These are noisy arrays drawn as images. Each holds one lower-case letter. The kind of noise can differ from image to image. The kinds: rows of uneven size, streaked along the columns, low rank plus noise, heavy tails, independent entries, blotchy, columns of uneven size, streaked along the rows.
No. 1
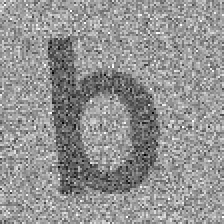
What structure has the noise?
low rank plus noise
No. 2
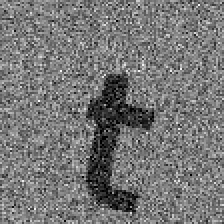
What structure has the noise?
low rank plus noise
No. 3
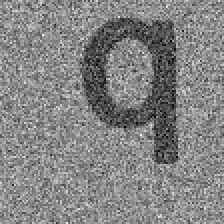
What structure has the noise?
independent entries
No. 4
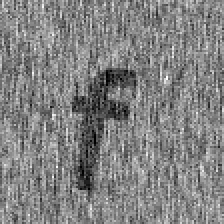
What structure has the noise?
streaked along the columns
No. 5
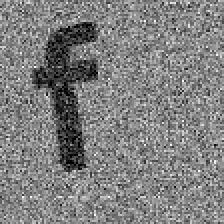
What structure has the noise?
low rank plus noise
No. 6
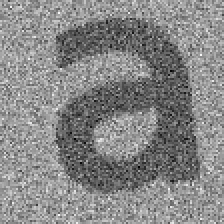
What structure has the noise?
low rank plus noise
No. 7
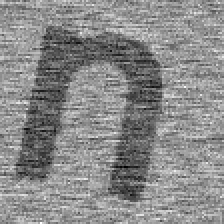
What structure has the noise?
streaked along the rows
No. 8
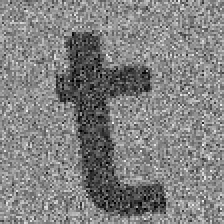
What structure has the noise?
low rank plus noise
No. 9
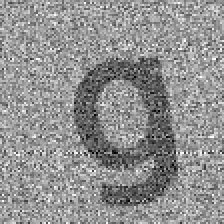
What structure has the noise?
rows of uneven size
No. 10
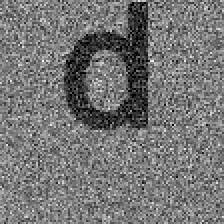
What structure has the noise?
low rank plus noise
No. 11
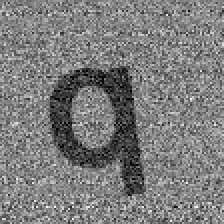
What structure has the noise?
rows of uneven size
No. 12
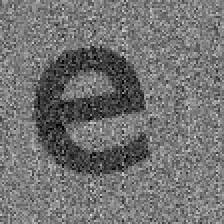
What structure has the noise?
columns of uneven size
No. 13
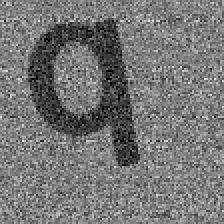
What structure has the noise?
rows of uneven size
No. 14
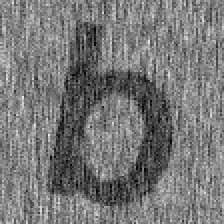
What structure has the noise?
streaked along the columns
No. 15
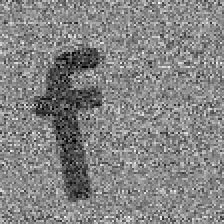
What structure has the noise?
rows of uneven size
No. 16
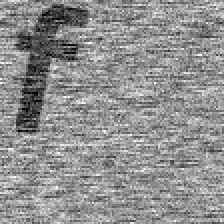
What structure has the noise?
streaked along the rows
